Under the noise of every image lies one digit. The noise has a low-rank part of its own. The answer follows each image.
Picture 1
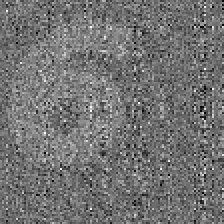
light 6
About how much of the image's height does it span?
two thirds
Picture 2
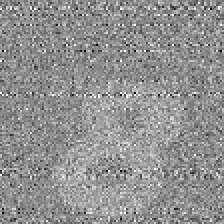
light 8
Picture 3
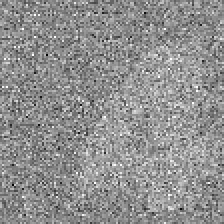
light 4
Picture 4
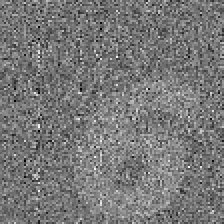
light 6
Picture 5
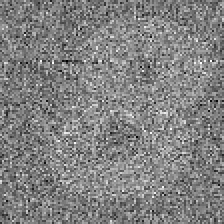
light 8
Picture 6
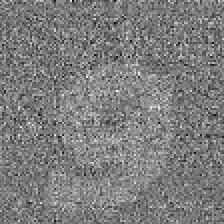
light 9
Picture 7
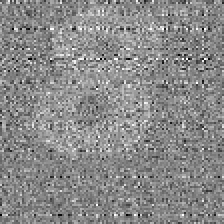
light 8
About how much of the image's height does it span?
two thirds
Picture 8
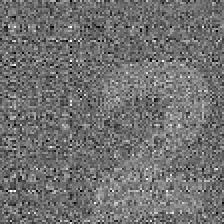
light 2
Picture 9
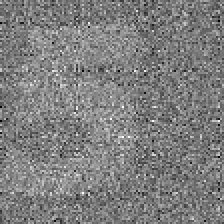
light 5
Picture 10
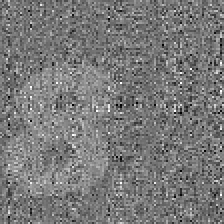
light 8
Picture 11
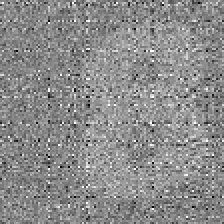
light 8
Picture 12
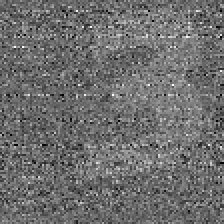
light 3
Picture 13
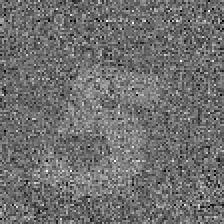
light 5
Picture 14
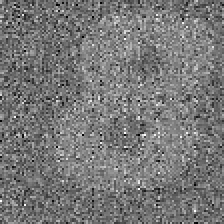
light 8
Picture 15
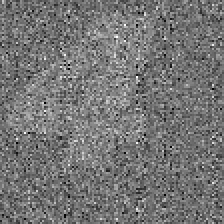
light 4
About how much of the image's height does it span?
two thirds
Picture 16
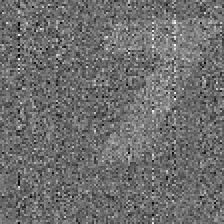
light 7
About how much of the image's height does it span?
two thirds
